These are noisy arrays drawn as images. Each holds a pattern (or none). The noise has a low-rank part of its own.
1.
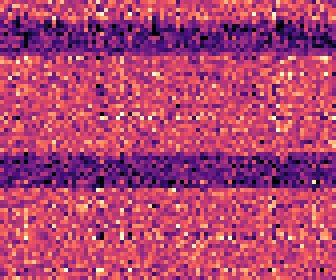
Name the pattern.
bands of rows
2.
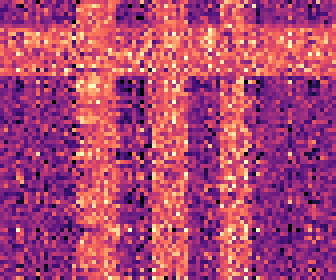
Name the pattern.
bands of rows crossing bands of columns
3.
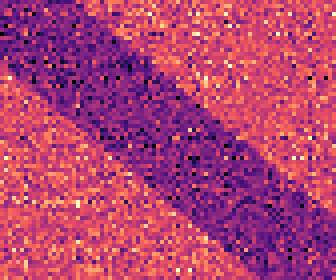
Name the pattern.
a diagonal band
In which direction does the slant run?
top left to bottom right
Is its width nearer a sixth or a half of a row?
a half
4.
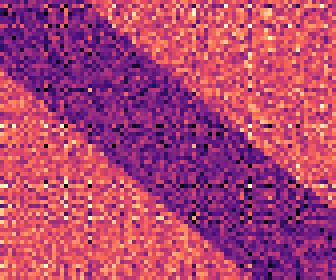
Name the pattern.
a diagonal band
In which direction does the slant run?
top left to bottom right
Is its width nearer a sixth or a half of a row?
a half
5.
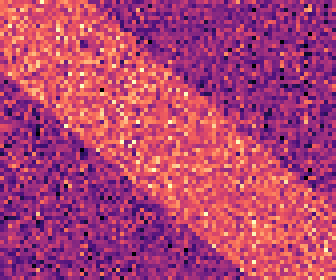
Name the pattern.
a diagonal band
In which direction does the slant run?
top left to bottom right
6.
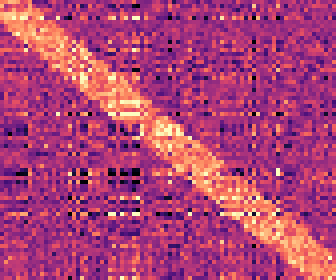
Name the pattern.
a diagonal band
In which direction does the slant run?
top left to bottom right
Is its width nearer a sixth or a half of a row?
a sixth
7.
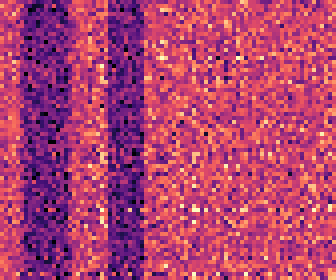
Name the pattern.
bands of columns
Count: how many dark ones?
2
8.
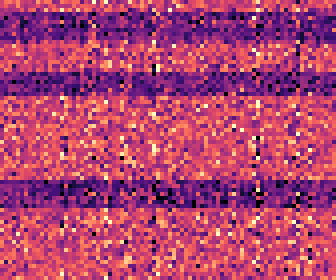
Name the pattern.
bands of rows
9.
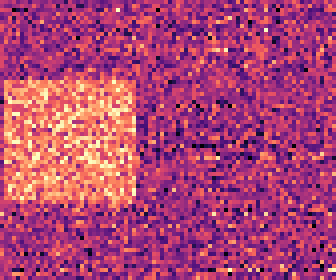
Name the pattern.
one block
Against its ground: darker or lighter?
lighter
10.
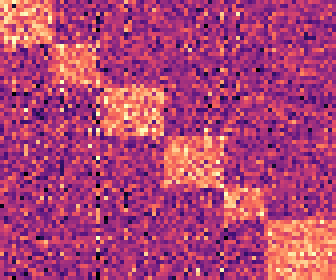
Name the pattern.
blocks along the diagonal
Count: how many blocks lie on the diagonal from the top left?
6
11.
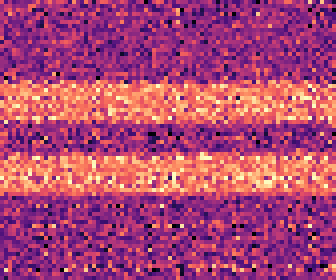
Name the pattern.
bands of rows
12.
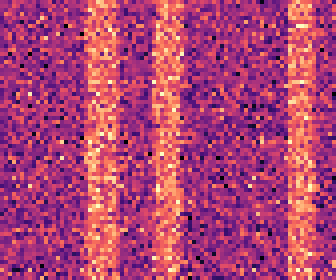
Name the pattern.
bands of columns
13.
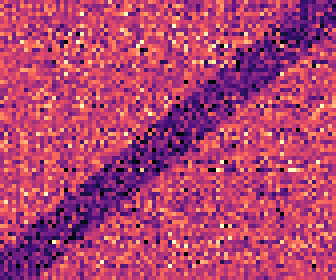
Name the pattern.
a diagonal band
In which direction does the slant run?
bottom left to top right
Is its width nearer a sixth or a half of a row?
a sixth
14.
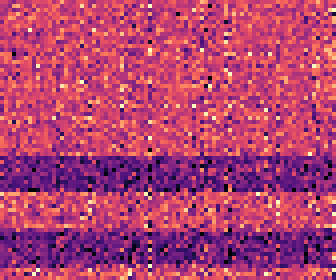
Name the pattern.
bands of rows
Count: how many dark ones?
2
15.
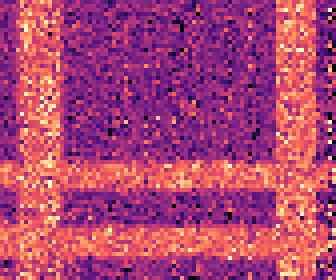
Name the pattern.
bands of rows crossing bands of columns
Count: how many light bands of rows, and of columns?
2 and 2
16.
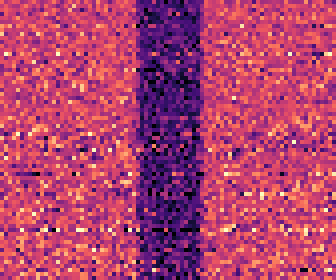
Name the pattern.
one band of columns
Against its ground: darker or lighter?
darker
